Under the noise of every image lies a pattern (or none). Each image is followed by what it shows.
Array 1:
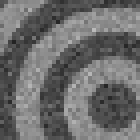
rings round one point
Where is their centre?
bottom right
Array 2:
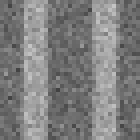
vertical stripes
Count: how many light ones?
2
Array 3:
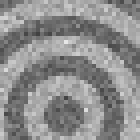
rings round one point
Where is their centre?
bottom middle
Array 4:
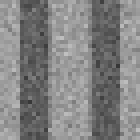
vertical stripes
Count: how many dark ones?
2
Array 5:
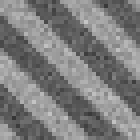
diagonal stripes
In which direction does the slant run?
top left to bottom right
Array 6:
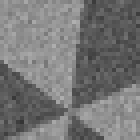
spokes from one point
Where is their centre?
bottom middle
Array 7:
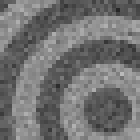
rings round one point
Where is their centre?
bottom right
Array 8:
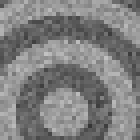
rings round one point
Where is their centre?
bottom middle
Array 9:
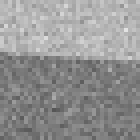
a sharp edge
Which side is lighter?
top
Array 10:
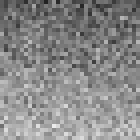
a smooth slope
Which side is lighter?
bottom
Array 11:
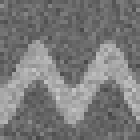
a wavy band
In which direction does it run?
left to right
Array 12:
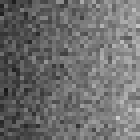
a smooth slope
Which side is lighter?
right
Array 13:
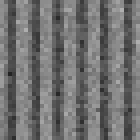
vertical stripes
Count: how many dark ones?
6
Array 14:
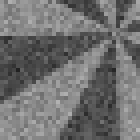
spokes from one point
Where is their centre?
top right
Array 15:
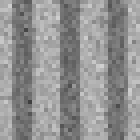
vertical stripes
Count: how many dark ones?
3
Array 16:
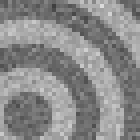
rings round one point
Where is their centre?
bottom left
